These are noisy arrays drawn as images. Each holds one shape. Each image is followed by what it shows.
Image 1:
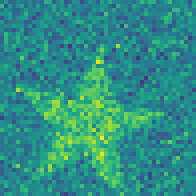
light star
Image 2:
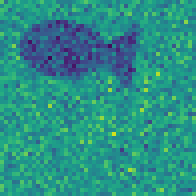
dark fish
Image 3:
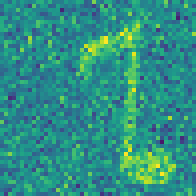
light musical note
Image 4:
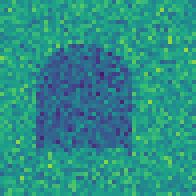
dark ghost
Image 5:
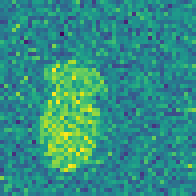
light footprint
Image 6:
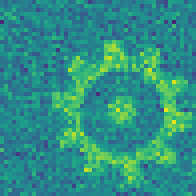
light gear
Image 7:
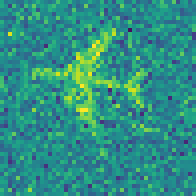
light airplane
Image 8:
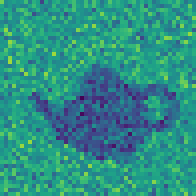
dark teapot
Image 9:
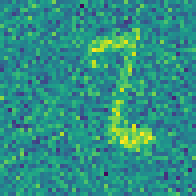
light musical note
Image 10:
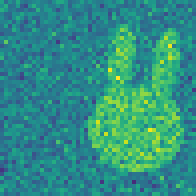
light rabbit's head
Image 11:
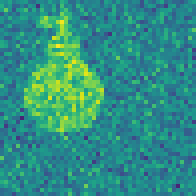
light pear
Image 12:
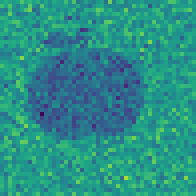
dark apple
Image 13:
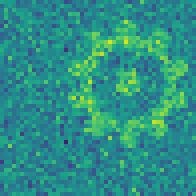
light gear
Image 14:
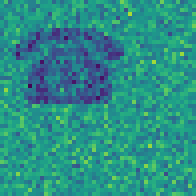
dark telephone
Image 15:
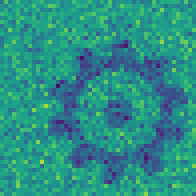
dark gear
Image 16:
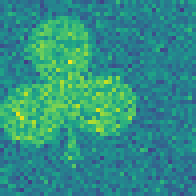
light club
